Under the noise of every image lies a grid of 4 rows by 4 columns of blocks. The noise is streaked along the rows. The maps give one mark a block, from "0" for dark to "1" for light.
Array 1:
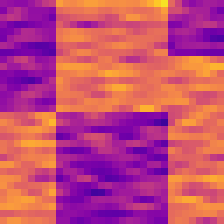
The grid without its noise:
0 1 1 0
0 1 1 1
1 0 0 1
1 0 0 1
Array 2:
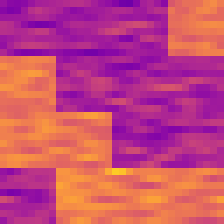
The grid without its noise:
0 0 0 1
1 0 0 0
1 1 0 0
0 1 1 1
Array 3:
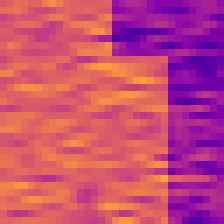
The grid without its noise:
1 1 0 0
1 1 1 0
1 1 1 0
1 1 1 0
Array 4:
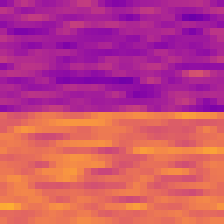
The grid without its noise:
0 0 0 0
0 0 0 0
1 1 1 1
1 1 1 1
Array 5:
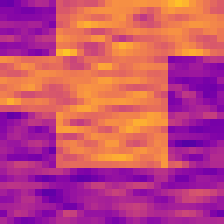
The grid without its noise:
0 1 1 1
1 1 1 0
0 1 1 0
0 0 0 0
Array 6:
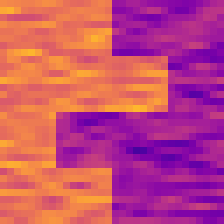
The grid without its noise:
1 1 0 0
1 1 1 0
1 0 0 0
1 1 0 0
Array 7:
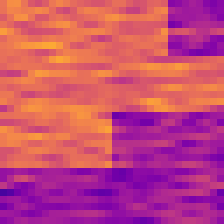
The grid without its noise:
1 1 1 0
1 1 1 1
1 1 0 0
0 0 0 0
